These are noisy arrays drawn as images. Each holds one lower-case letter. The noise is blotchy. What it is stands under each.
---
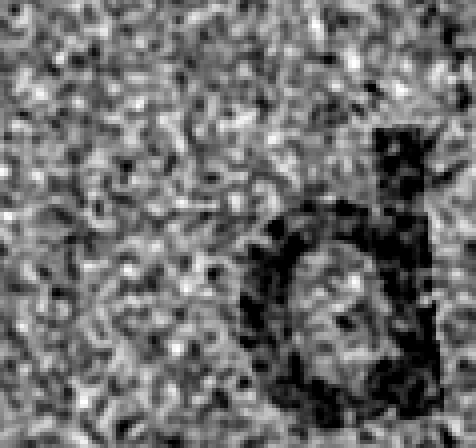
d
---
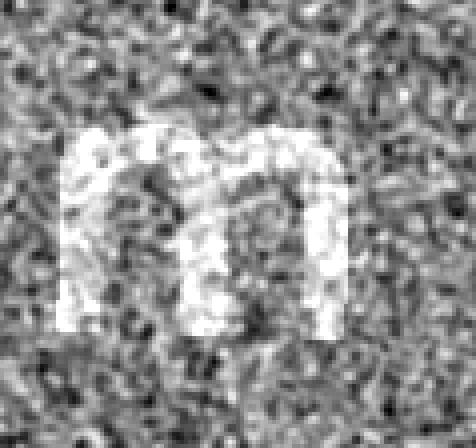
m
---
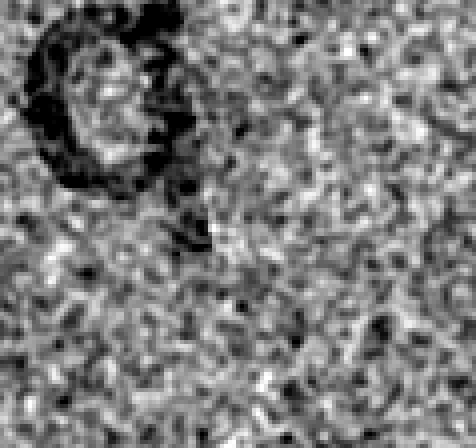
q
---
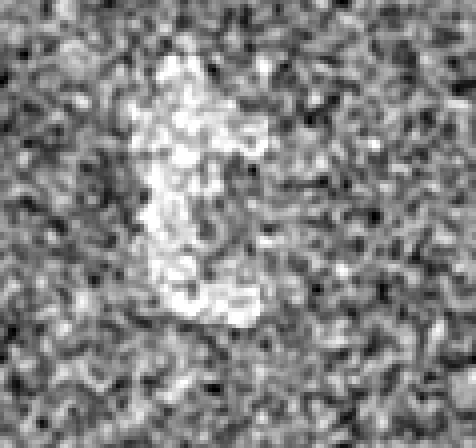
t
